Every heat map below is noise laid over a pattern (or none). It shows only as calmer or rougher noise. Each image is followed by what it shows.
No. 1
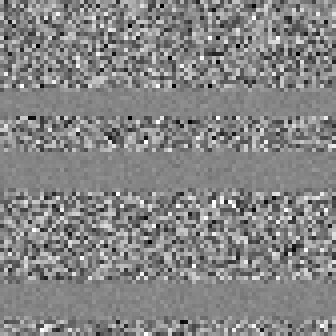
bands of rows
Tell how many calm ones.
3
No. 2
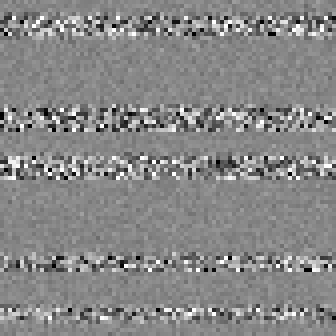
bands of rows
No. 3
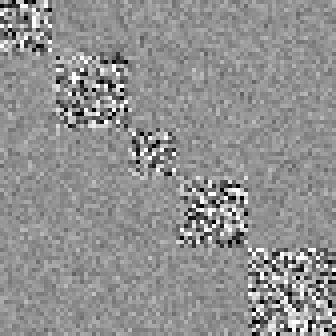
blocks along the diagonal
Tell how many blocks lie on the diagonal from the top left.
5
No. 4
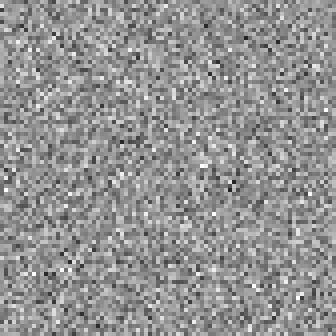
only noise
